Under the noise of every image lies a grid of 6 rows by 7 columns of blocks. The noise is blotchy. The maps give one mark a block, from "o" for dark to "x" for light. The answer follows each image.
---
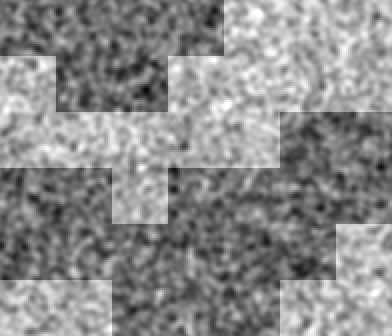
o o o o x x x
x o o x x x x
x x x x x o o
o o x o o o o
o o o o o o x
x x o o o x x
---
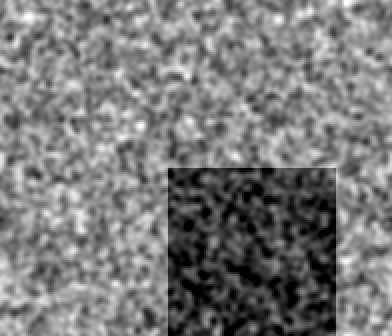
x x x x x x x
x x x x x x x
x x x x x x x
x x x o o o x
x x x o o o x
x x x o o o x
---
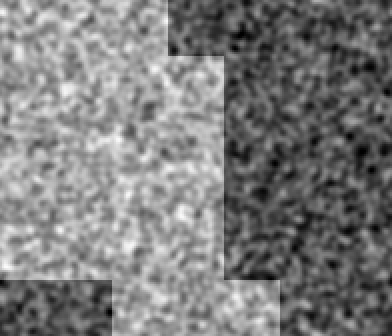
x x x o o o o
x x x x o o o
x x x x o o o
x x x x o o o
x x x x o o o
o o x x x o o
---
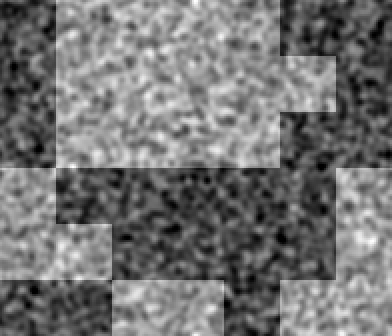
o x x x x o o
o x x x x x o
o x x x x o o
x o o o o o x
x x o o o o x
o o x x o x x
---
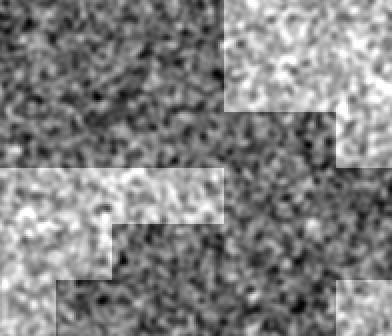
o o o o x x x
o o o o x x x
o o o o o o x
x x x x o o o
x x o o o o o
x o o o o o x
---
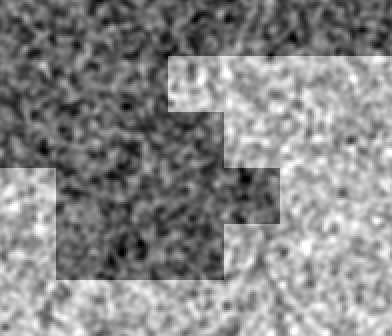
o o o o o o o
o o o x x x x
o o o o x x x
x o o o o x x
x o o o x x x
x x x x x x x
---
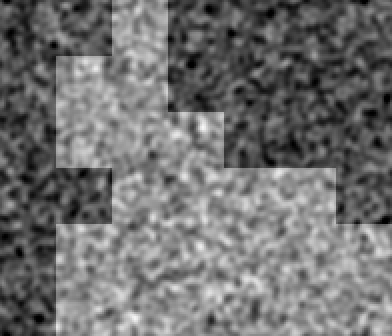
o o x o o o o
o x x o o o o
o x x x o o o
o o x x x x o
o x x x x x x
o x x x x x x
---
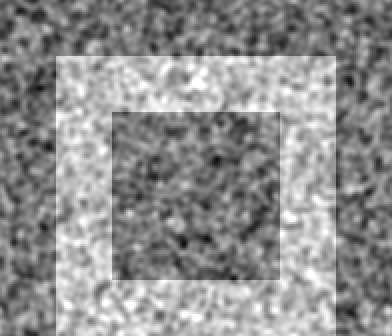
o o o o o o o
o x x x x x o
o x o o o x o
o x o o o x o
o x o o o x o
o x x x x x o
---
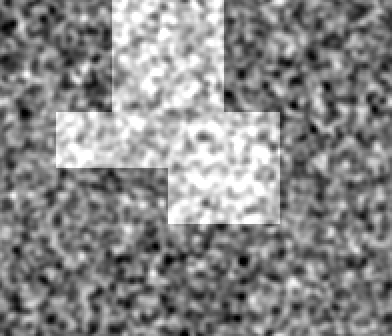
o o x x o o o
o o x x o o o
o x x x x o o
o o o x x o o
o o o o o o o
o o o o o o o
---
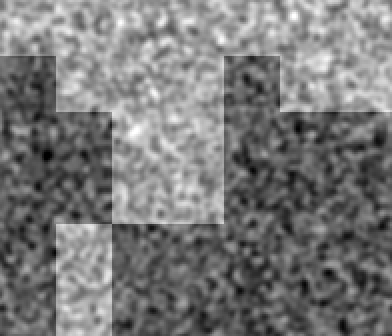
x x x x x x x
o x x x o x x
o o x x o o o
o o x x o o o
o x o o o o o
o x o o o o o
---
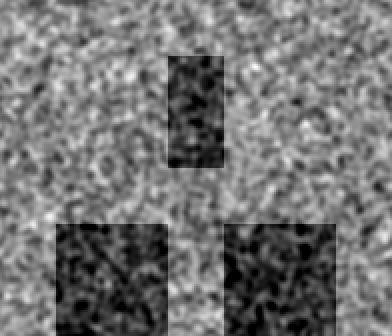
x x x x x x x
x x x o x x x
x x x o x x x
x x x x x x x
x o o x o o x
x o o x o o x
